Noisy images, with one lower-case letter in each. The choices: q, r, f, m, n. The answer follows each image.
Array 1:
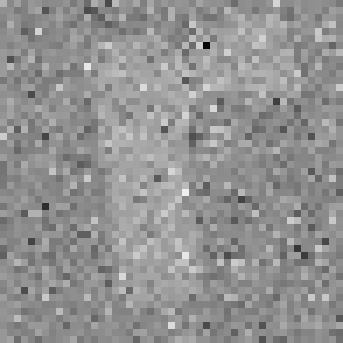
r
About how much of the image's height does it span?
nearly all
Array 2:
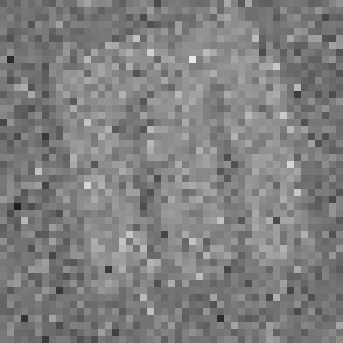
m
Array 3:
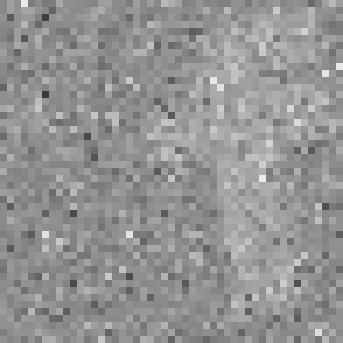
f
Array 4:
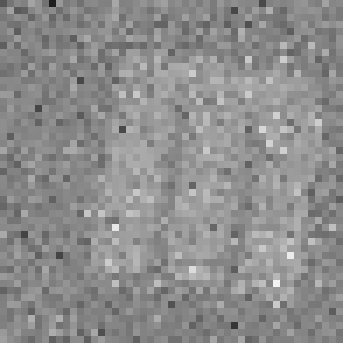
m
